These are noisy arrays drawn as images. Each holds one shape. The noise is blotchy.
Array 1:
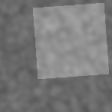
square
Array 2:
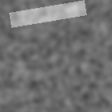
bar
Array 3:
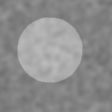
disc
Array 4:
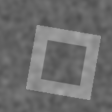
square frame
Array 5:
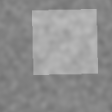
square
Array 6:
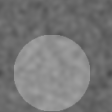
disc
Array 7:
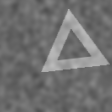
triangle frame
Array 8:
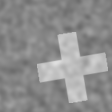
cross
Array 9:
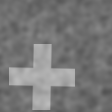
cross
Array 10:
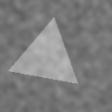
triangle
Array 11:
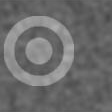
bullseye
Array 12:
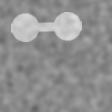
dumbbell
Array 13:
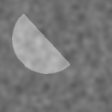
half disc
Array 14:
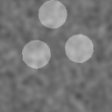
three dots
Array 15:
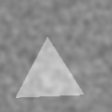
triangle
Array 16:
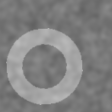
ring
